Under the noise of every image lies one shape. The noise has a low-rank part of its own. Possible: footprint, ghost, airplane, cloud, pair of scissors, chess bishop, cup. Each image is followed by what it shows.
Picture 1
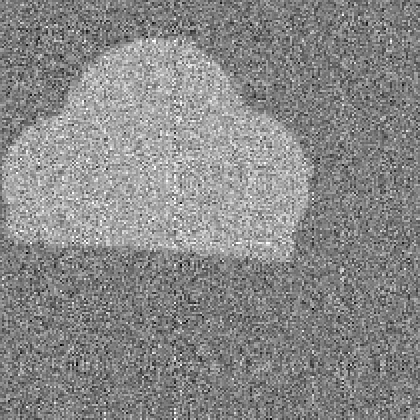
cloud
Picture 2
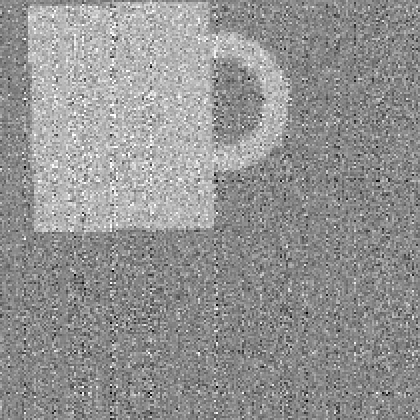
cup
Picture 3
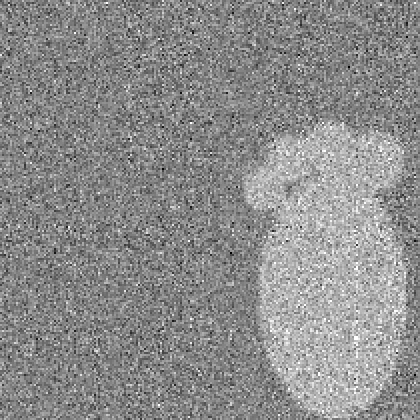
footprint
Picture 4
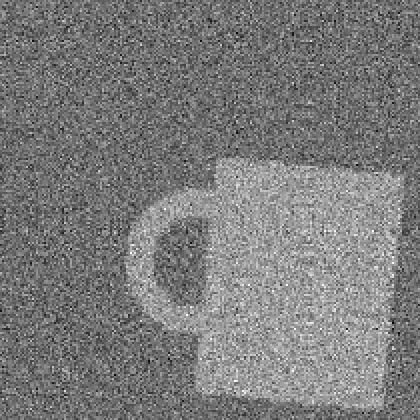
cup
